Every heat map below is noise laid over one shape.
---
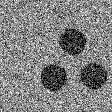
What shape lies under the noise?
three dots
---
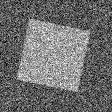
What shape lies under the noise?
square
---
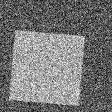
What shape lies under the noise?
square
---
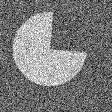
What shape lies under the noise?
disc with a wedge cut out
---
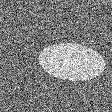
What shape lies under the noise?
ellipse
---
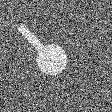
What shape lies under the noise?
lollipop
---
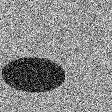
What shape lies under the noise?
ellipse
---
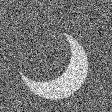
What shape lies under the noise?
crescent
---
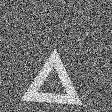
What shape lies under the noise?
triangle frame
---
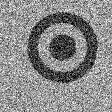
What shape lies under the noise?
bullseye
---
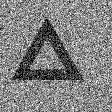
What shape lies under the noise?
triangle frame
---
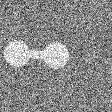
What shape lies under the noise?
dumbbell
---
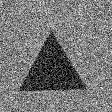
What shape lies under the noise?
triangle
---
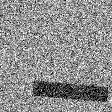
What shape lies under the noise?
bar
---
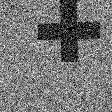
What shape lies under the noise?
cross
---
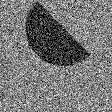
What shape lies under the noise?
half disc
